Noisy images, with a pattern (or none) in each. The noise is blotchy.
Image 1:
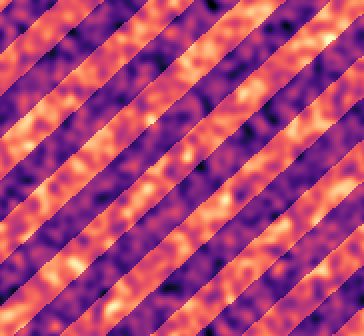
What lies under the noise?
diagonal stripes
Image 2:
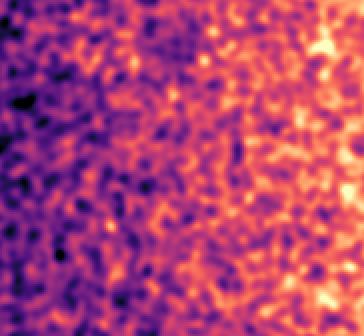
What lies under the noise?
a smooth slope
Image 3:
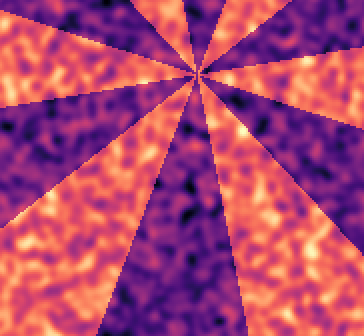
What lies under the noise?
spokes from one point
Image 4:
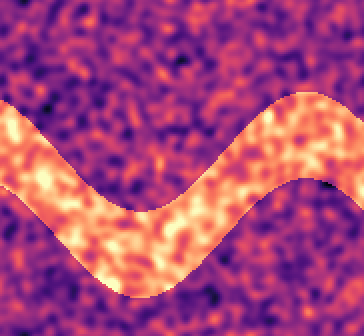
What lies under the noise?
a wavy band
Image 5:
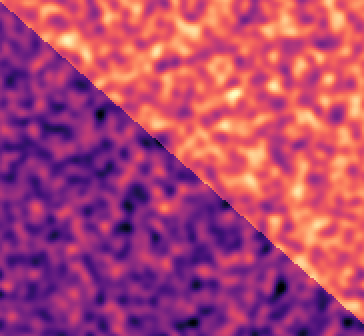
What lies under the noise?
a sharp edge
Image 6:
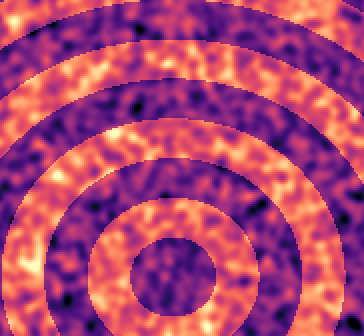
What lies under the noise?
rings round one point
